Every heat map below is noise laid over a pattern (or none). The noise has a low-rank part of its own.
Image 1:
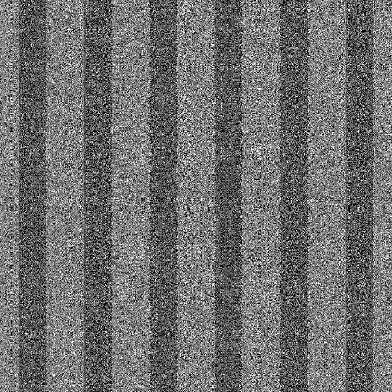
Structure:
vertical stripes
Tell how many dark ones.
6
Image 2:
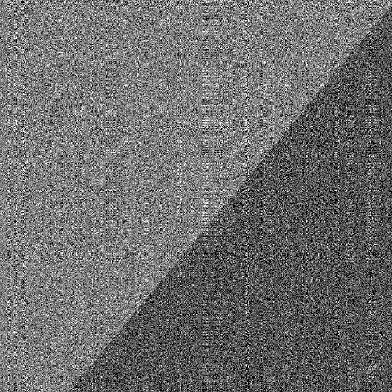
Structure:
a sharp edge
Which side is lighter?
top left
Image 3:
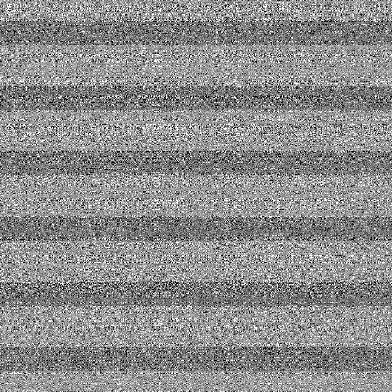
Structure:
horizontal stripes
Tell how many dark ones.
6
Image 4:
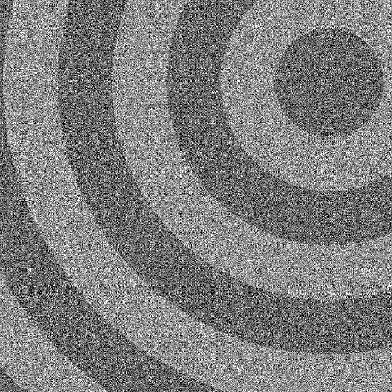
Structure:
rings round one point
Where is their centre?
top right
